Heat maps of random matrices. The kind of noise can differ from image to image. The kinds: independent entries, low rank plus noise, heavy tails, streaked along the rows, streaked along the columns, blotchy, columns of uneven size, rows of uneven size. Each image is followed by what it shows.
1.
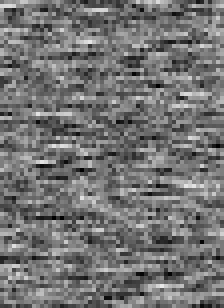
streaked along the rows
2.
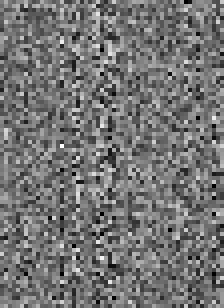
columns of uneven size
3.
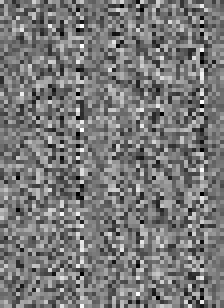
columns of uneven size
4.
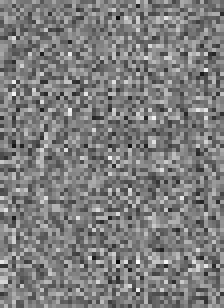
low rank plus noise
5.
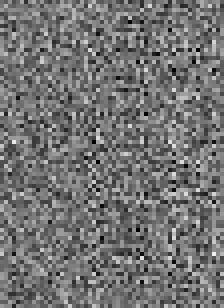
low rank plus noise
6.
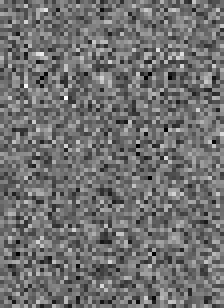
low rank plus noise
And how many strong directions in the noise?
one
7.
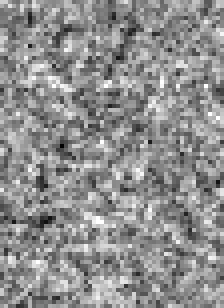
blotchy
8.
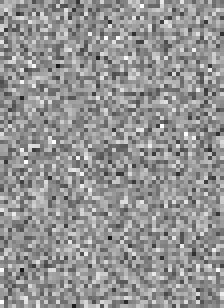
independent entries
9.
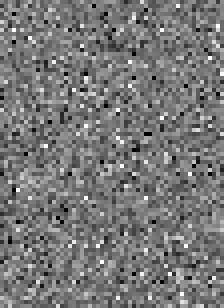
heavy tails
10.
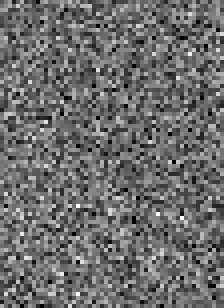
independent entries
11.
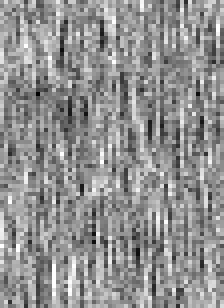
streaked along the columns
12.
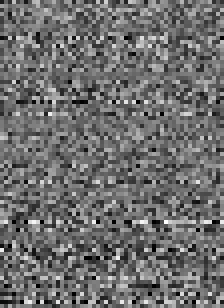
rows of uneven size
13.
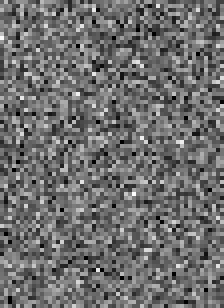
independent entries
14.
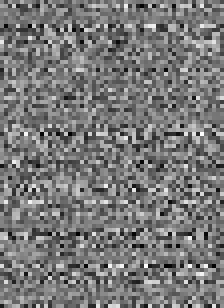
rows of uneven size
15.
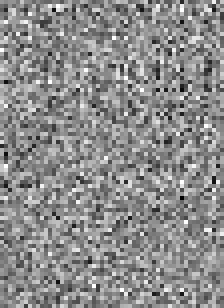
low rank plus noise
